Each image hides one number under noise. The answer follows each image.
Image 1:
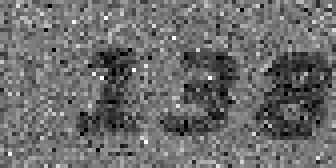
138
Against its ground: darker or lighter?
darker
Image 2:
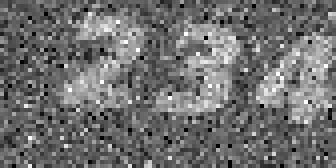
234
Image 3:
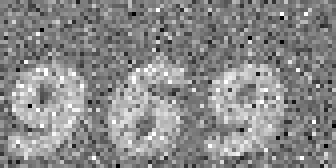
969
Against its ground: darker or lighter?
lighter
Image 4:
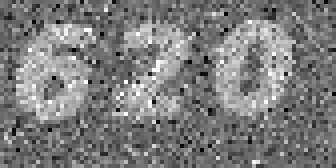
620
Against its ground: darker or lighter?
lighter
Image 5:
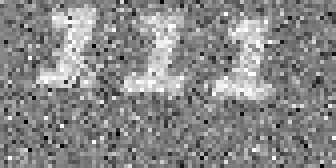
111
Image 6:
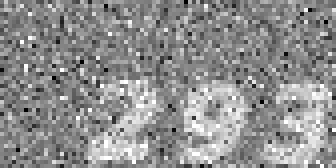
293
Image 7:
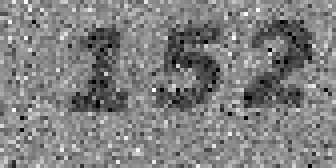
152
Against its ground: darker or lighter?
darker
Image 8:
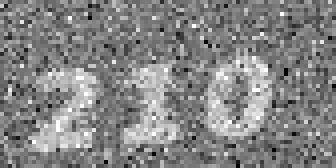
210
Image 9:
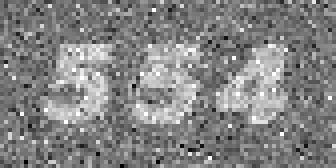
554
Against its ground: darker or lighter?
lighter
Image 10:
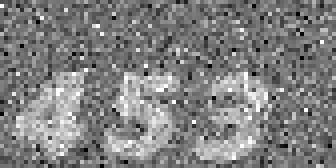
453
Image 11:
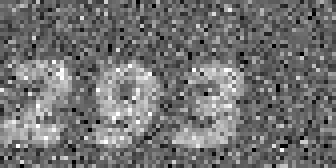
293
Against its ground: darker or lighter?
lighter
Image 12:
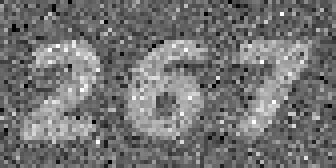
267
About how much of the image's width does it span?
nearly all
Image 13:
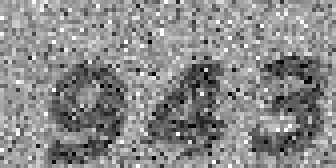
943
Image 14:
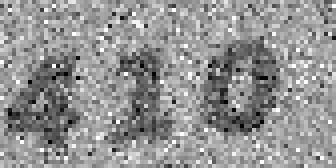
410
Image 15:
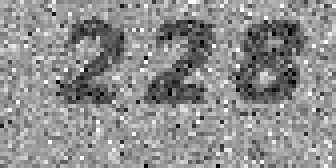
228
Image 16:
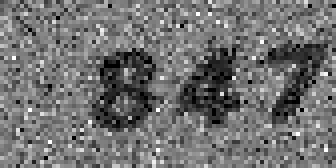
847
